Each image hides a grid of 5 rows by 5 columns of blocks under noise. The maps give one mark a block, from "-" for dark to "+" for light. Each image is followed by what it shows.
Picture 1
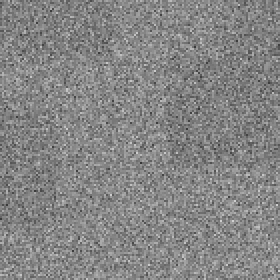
- - + + -
+ + + - -
- + + - -
- + + + +
+ + + + +
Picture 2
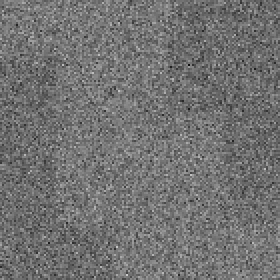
+ + + - -
- + + - -
- + + + -
- + + + -
- - + + +
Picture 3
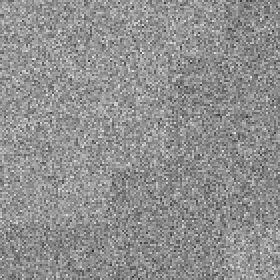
+ + + + -
+ + + - -
+ + + - -
+ + - - -
- - - - +
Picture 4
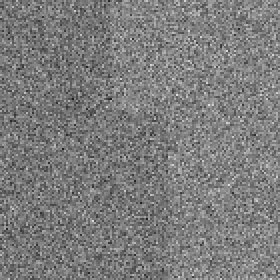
- - + + +
- - + + +
- - - + +
- - - + +
- - - + +
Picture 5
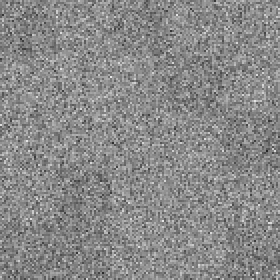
- + - + +
+ + + - +
+ + + + -
+ - + + +
- - + + -
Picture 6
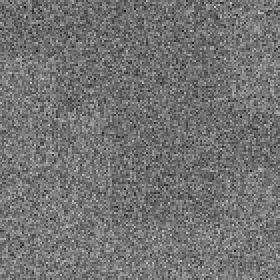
- - - - +
+ - - - +
+ + - - -
+ + - - +
+ + + + +
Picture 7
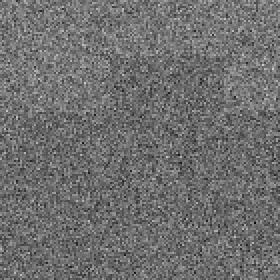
+ + + + +
+ + - - +
- - - - -
- - - - -
- - - - -
